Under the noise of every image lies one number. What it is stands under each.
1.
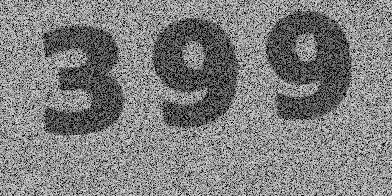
399
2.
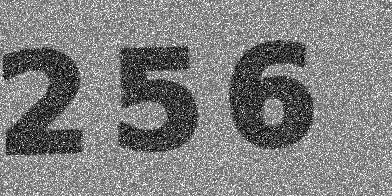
256
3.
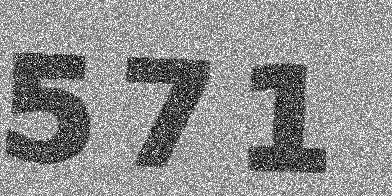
571
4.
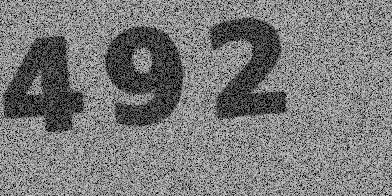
492
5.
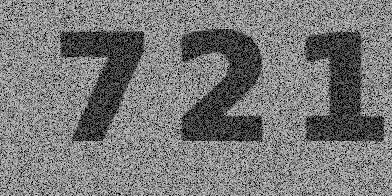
721
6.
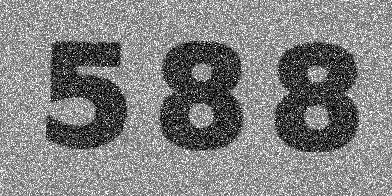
588
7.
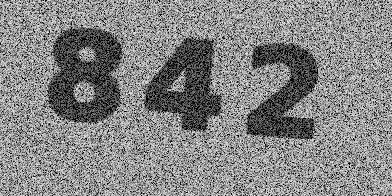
842
